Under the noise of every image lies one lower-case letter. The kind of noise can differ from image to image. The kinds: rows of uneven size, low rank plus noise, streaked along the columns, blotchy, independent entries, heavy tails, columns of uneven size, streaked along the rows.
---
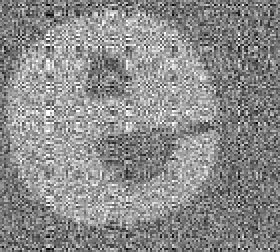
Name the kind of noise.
low rank plus noise
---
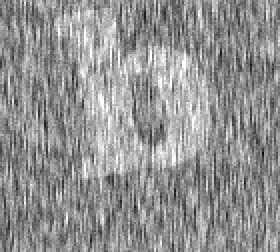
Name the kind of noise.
streaked along the columns
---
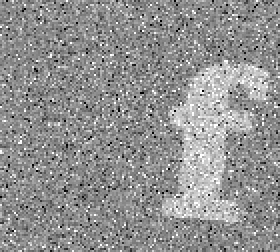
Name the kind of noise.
heavy tails
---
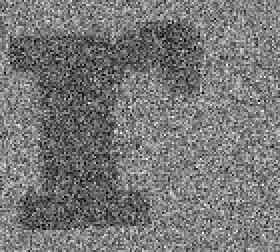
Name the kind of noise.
independent entries
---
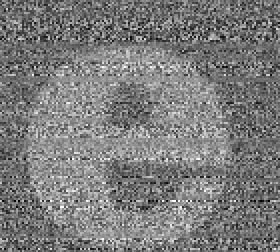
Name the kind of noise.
rows of uneven size
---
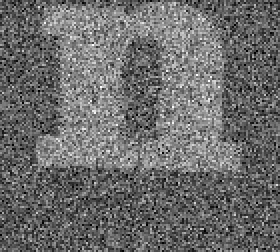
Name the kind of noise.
independent entries
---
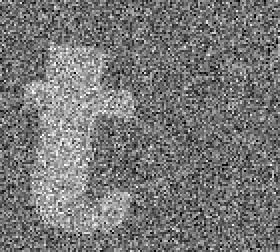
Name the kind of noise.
independent entries
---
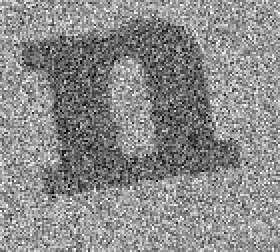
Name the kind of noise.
independent entries
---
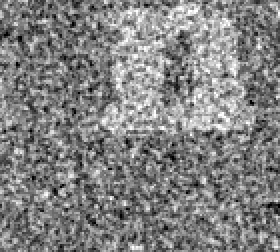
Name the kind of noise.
blotchy
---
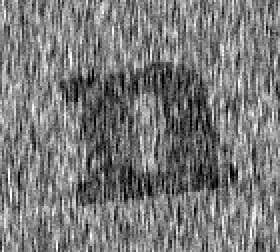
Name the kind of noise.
streaked along the columns
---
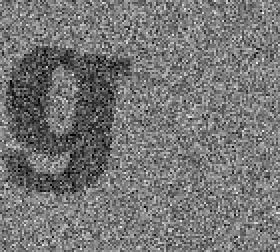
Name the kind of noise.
independent entries
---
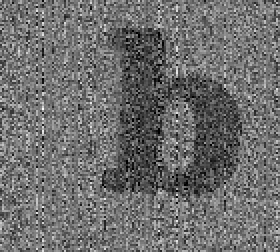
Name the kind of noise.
columns of uneven size
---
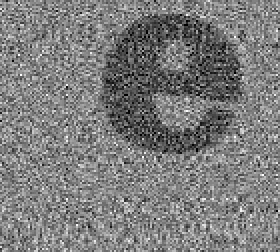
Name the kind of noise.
low rank plus noise
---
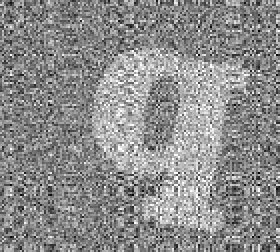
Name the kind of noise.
low rank plus noise
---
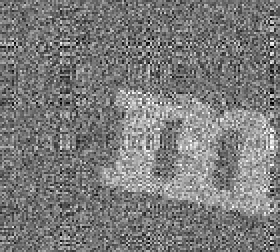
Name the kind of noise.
low rank plus noise
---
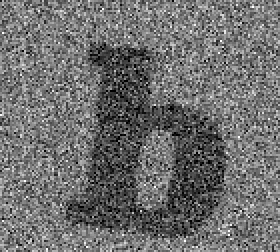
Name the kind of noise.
independent entries
